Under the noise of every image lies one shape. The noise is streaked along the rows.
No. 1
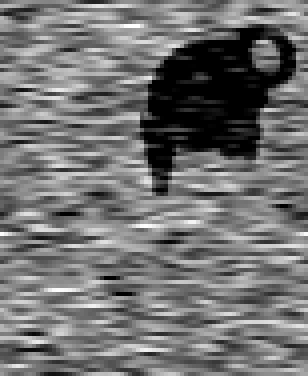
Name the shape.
teapot
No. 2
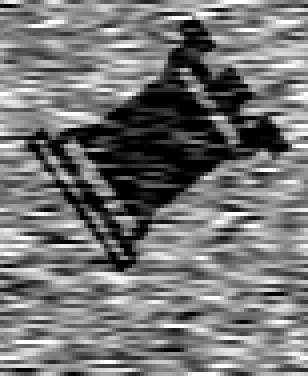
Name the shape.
chess rook
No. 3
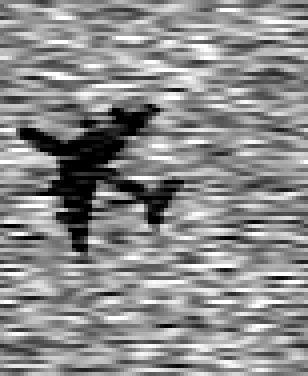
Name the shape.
airplane
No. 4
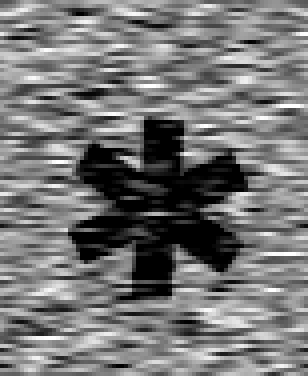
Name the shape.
asterisk
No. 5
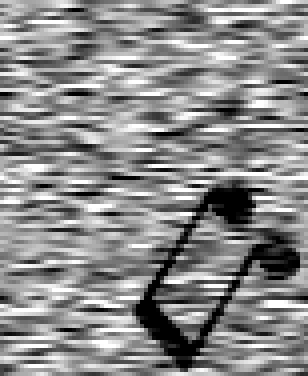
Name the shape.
pair of musical notes
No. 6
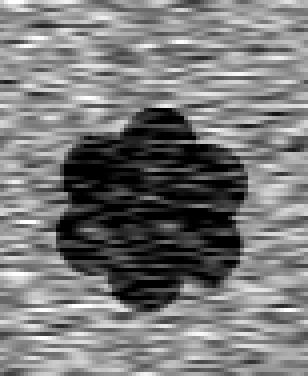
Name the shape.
flower
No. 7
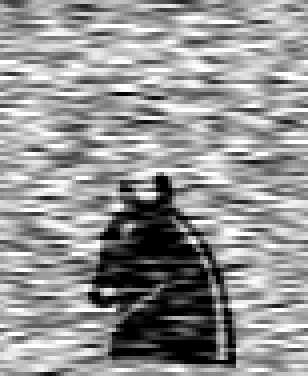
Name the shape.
chess knight
